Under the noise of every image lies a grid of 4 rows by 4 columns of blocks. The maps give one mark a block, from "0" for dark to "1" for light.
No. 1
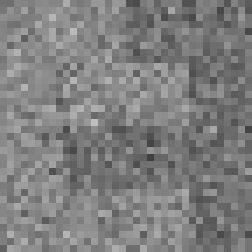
1 1 0 0
1 1 1 0
1 0 0 0
1 1 1 0
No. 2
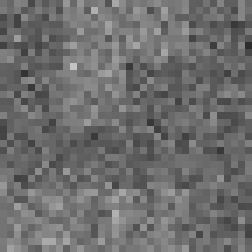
0 1 1 0
0 1 0 0
0 0 0 0
1 1 1 0
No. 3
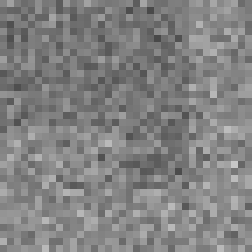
0 0 0 1
0 0 0 1
1 1 0 1
1 1 1 1
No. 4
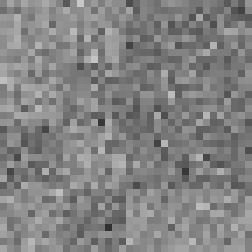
1 1 0 0
1 0 0 0
0 1 0 0
1 0 1 1
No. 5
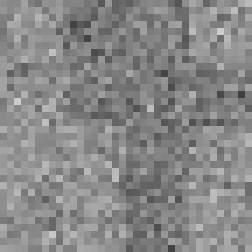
1 0 0 1
1 0 0 0
1 1 0 1
1 1 0 1
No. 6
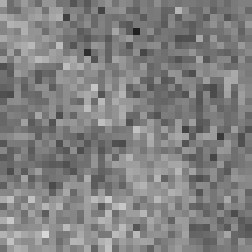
1 0 0 0
0 1 0 0
0 0 1 0
1 1 1 0
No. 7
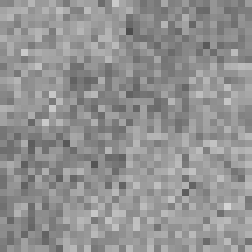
1 1 0 0
1 0 0 1
0 0 1 1
0 1 1 1
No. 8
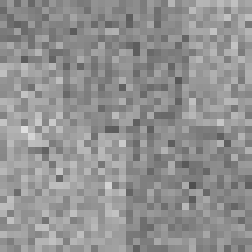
0 0 0 1
1 0 0 1
1 1 0 0
1 1 0 0
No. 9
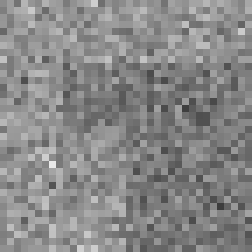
1 1 1 1
1 0 0 0
1 1 0 0
1 1 0 0
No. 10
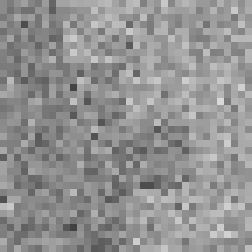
0 1 1 1
0 0 1 1
0 0 0 1
0 0 1 1
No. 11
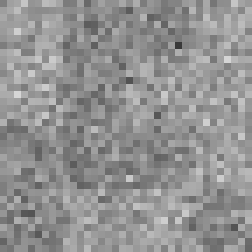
1 0 0 1
1 0 1 1
0 0 0 1
0 1 1 0
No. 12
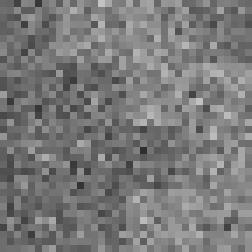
0 1 1 0
0 0 1 1
0 0 0 1
0 0 1 1
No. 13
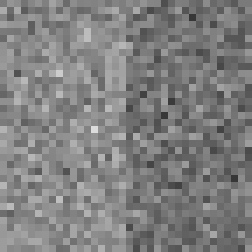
1 1 0 0
1 1 0 0
1 1 0 0
1 1 0 0
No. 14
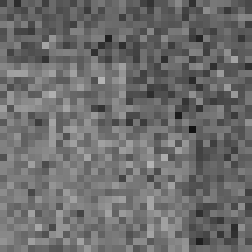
0 0 0 0
1 1 0 0
1 1 1 0
1 1 1 0
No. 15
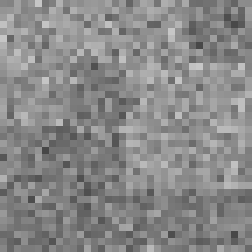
1 1 1 0
1 0 1 1
0 0 1 1
0 0 0 0
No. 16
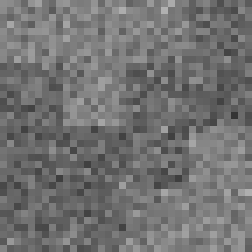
1 1 1 0
0 1 0 0
0 0 0 1
0 0 1 1
